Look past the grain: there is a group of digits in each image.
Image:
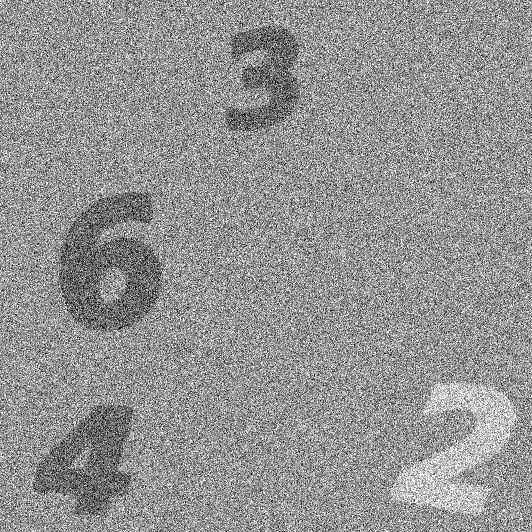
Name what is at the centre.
nothing
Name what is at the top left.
nothing
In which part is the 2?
bottom right
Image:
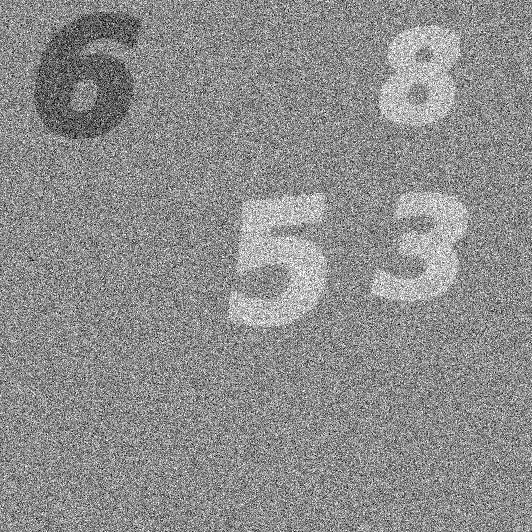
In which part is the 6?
top left
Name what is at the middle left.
nothing
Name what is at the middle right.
3
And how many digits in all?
4
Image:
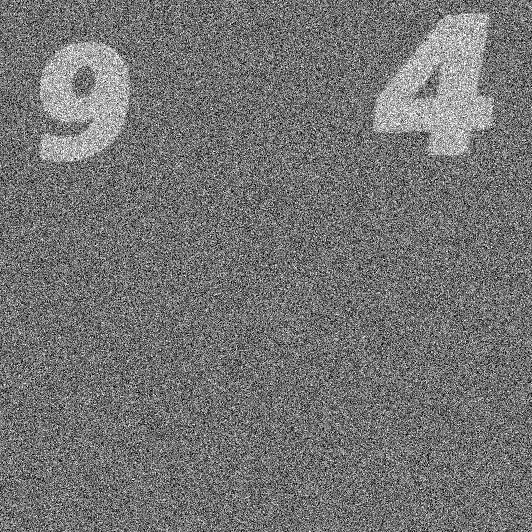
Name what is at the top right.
4
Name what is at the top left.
9
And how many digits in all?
2
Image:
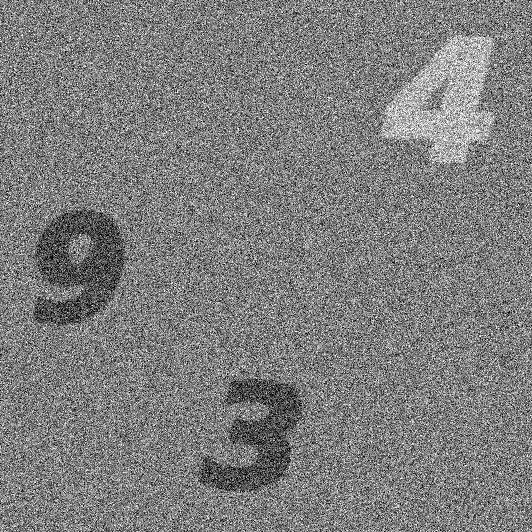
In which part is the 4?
top right
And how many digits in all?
3
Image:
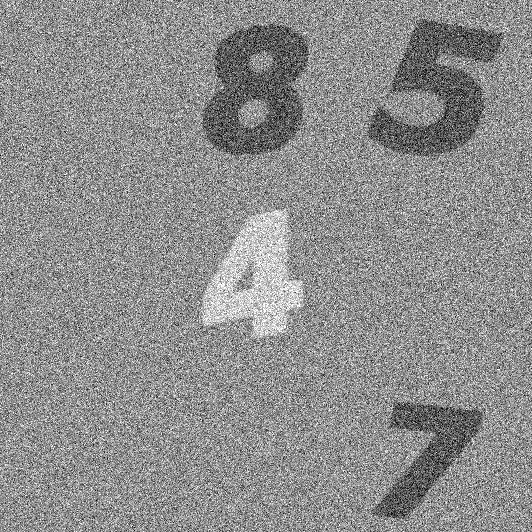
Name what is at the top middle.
8
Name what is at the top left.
nothing
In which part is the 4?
centre
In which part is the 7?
bottom right
